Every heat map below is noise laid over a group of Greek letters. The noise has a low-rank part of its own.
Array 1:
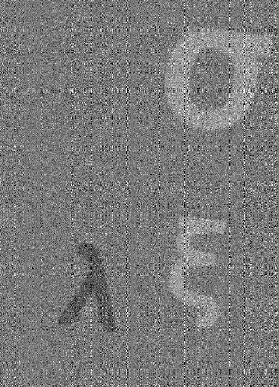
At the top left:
nothing
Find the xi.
bottom right
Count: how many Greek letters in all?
3
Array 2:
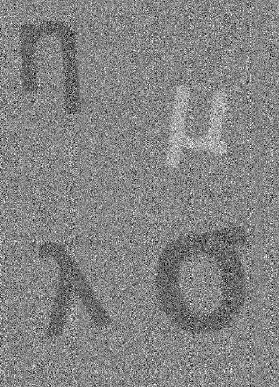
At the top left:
eta
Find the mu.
top right
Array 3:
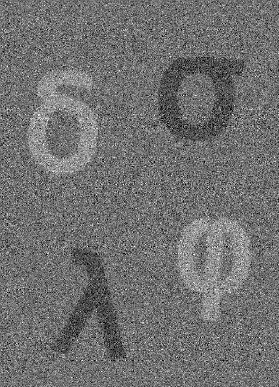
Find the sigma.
top right
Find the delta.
top left
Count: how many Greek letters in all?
4
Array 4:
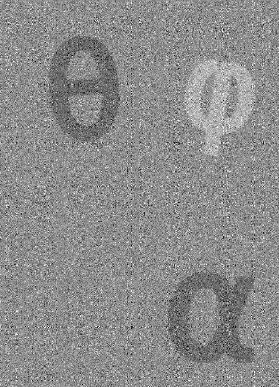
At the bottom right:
alpha
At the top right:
phi
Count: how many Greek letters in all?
3
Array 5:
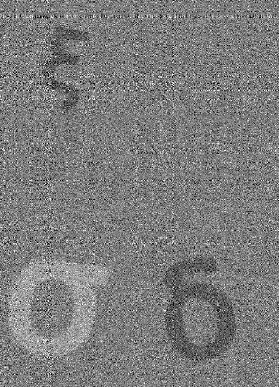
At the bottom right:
delta
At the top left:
xi
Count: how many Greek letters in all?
3
